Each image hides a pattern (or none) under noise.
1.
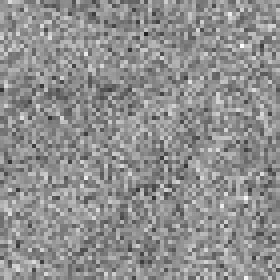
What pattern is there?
spokes from one point
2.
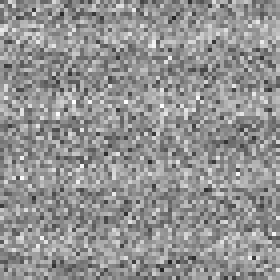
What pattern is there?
horizontal stripes
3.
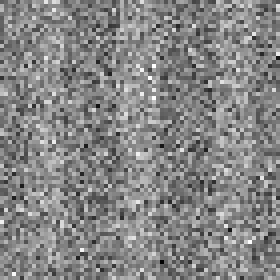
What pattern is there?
vertical stripes
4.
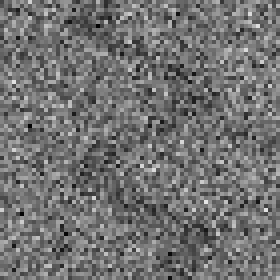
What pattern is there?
a wavy band
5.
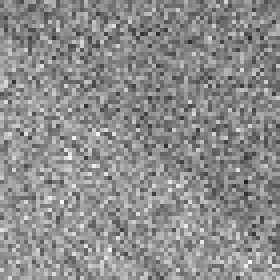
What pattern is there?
a sharp edge
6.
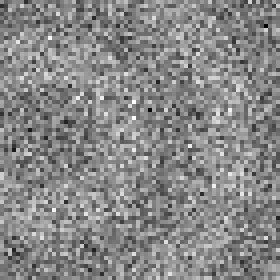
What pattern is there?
rings round one point
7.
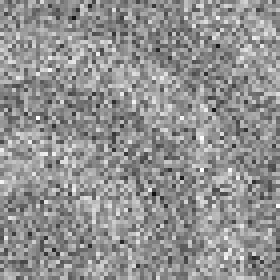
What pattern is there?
rings round one point
